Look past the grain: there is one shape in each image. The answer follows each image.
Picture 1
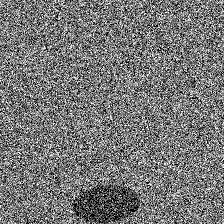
ellipse
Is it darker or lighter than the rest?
darker
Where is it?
bottom middle
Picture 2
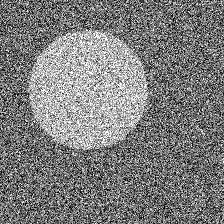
disc
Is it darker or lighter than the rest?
lighter
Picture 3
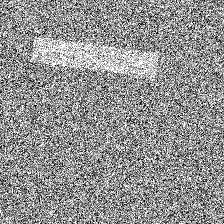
bar
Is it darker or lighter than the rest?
lighter
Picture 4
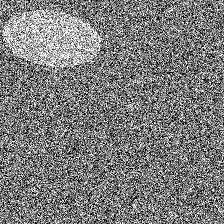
ellipse
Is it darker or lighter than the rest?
lighter
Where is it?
top left
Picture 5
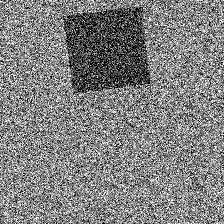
square
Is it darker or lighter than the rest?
darker
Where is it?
top middle
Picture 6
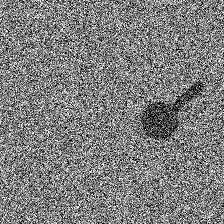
lollipop
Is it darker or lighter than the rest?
darker
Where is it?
middle right
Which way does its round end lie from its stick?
down and left
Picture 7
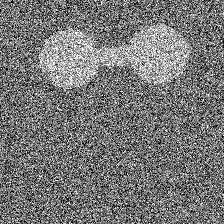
dumbbell
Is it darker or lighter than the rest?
lighter
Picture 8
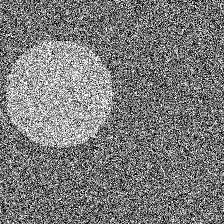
disc
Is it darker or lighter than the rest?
lighter
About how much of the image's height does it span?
half
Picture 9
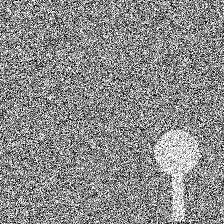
lollipop
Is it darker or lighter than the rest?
lighter
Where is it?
bottom right
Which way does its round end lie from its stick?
up
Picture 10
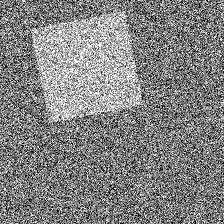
square
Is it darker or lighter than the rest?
lighter
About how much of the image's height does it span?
half
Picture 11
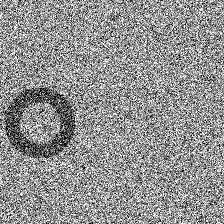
ring
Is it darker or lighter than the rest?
darker
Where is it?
middle left
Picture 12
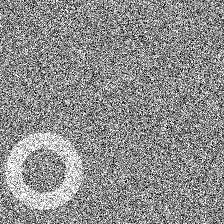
ring
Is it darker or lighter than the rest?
lighter
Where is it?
bottom left
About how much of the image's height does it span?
a third
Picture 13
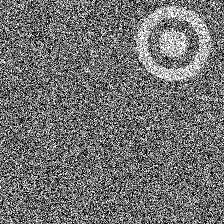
bullseye
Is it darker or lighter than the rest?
lighter
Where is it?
top right
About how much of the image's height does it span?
a third
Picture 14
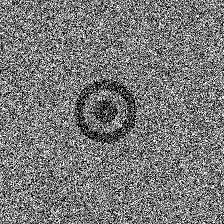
bullseye
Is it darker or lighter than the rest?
darker
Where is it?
centre
